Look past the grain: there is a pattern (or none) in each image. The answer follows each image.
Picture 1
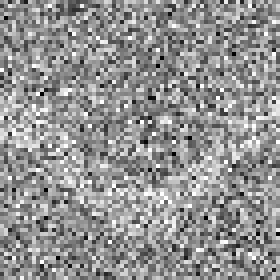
a wavy band
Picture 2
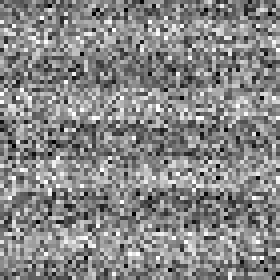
horizontal stripes
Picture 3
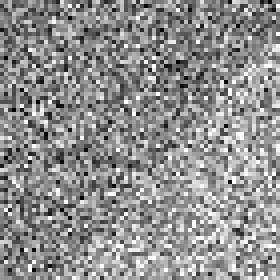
a sharp edge
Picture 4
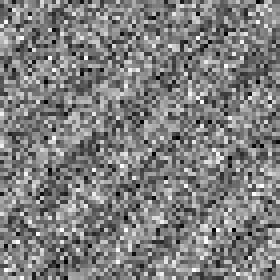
diagonal stripes
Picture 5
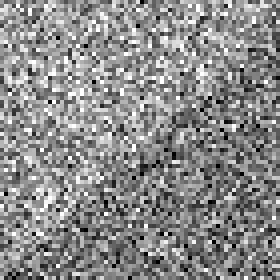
a sharp edge
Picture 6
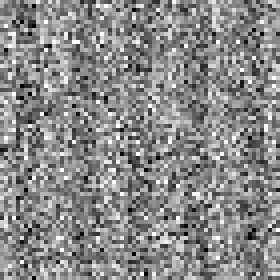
vertical stripes
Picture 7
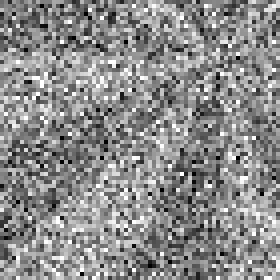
spokes from one point
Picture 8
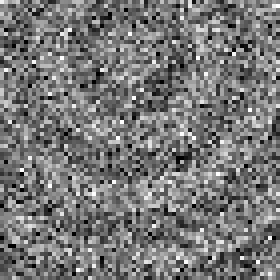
rings round one point
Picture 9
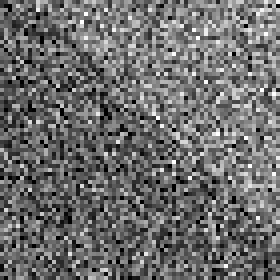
a sharp edge
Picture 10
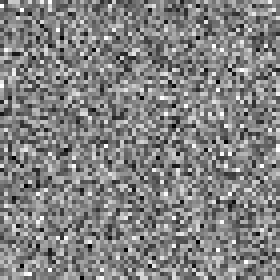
only noise
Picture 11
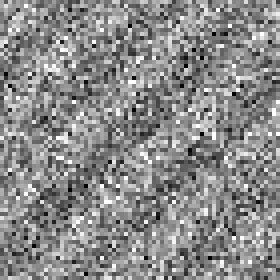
diagonal stripes
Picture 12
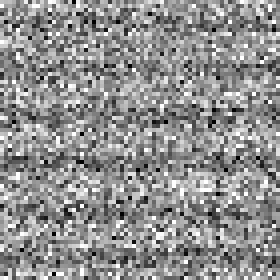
horizontal stripes
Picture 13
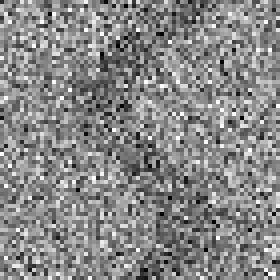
a wavy band
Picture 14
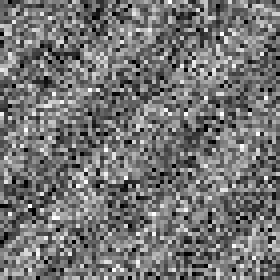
diagonal stripes
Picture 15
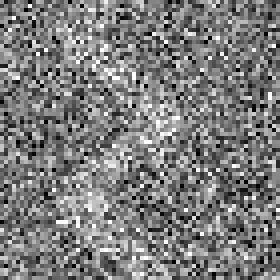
a wavy band
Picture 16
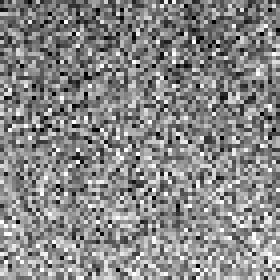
a smooth slope
